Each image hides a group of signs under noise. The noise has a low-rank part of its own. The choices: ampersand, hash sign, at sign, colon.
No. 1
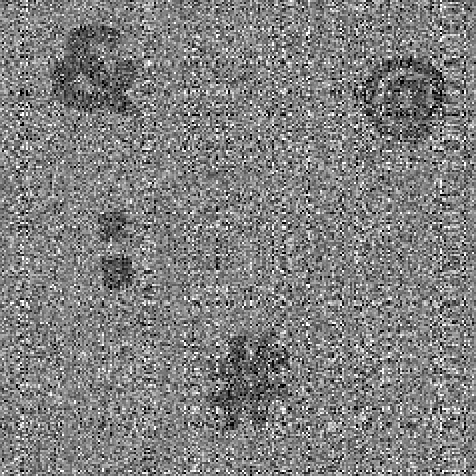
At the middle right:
nothing
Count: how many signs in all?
4
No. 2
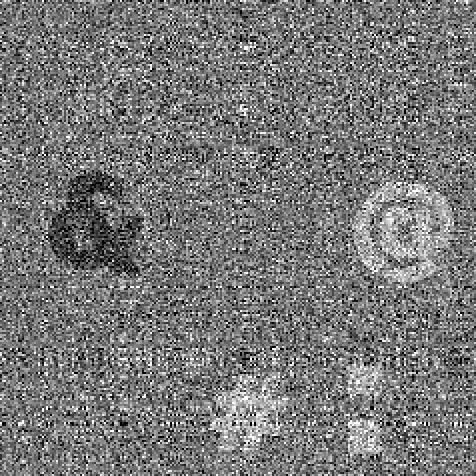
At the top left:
nothing
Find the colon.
bottom right
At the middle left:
ampersand
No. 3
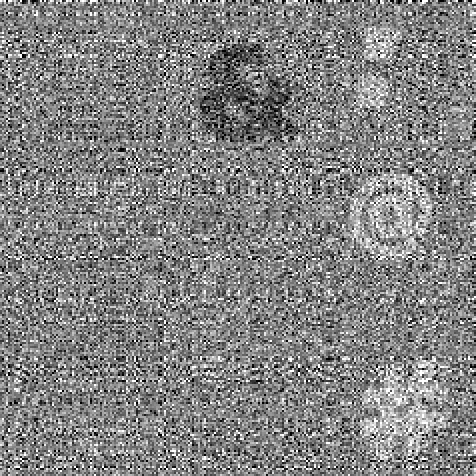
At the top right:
colon
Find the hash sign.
bottom right
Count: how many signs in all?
4
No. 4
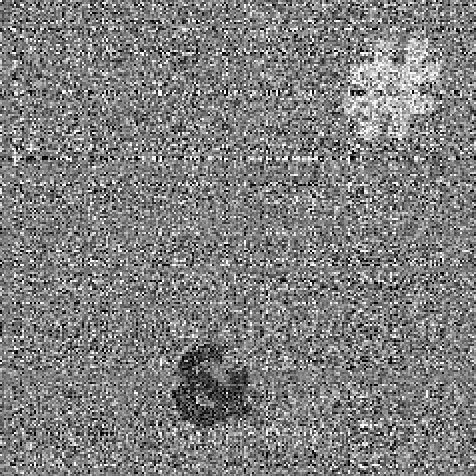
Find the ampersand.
bottom middle
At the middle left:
nothing
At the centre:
nothing
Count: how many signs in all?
2
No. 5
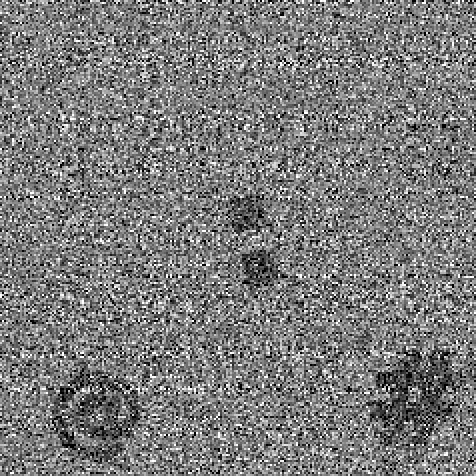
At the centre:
colon
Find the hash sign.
bottom right
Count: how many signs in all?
3
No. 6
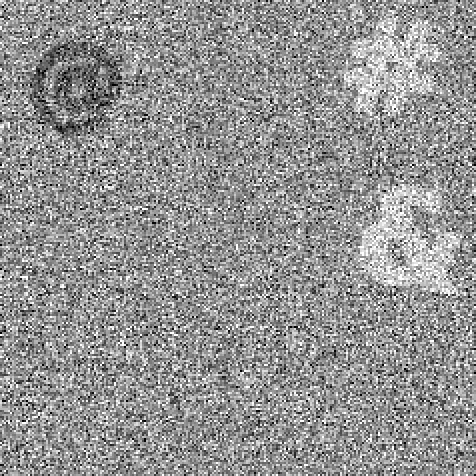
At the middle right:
ampersand
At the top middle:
nothing
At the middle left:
nothing
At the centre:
nothing
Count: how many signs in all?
3
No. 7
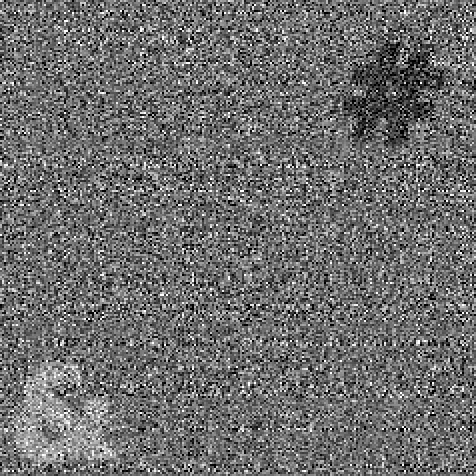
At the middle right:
nothing
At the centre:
nothing
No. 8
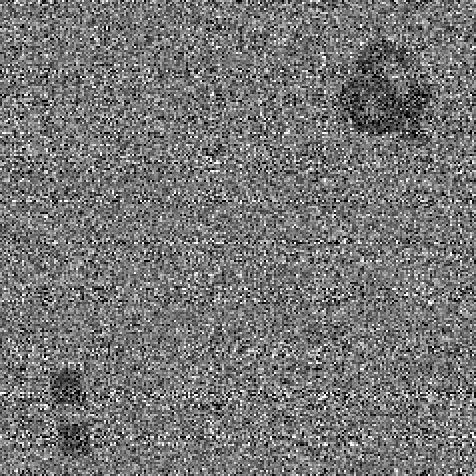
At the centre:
nothing
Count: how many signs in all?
2
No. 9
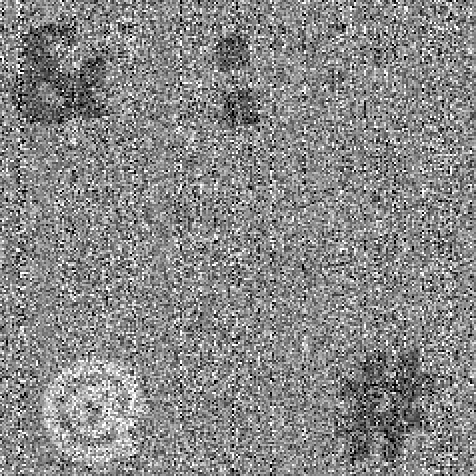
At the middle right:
nothing
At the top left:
ampersand
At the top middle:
colon
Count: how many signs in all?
4
